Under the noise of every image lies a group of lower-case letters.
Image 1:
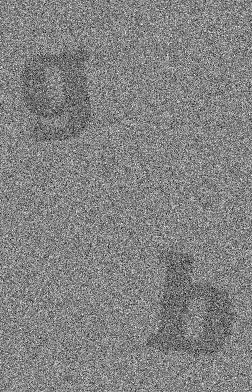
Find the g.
top left
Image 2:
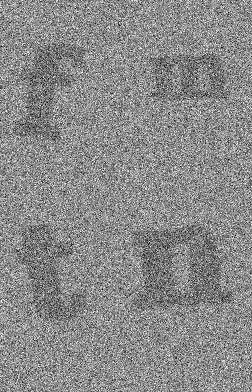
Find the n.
bottom right
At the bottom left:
t
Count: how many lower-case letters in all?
4
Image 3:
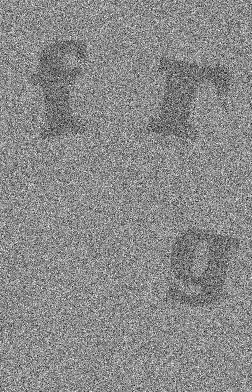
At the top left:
f
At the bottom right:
g
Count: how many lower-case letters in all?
3
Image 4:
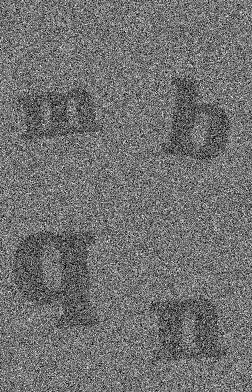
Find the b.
top right
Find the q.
bottom left
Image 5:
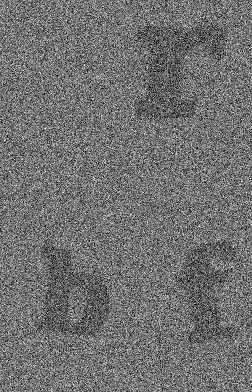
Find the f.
bottom right
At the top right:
r
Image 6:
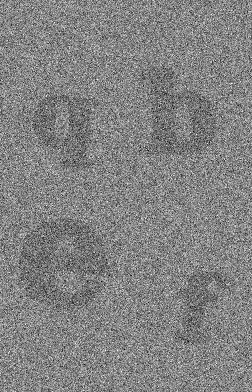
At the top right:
b
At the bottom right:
f
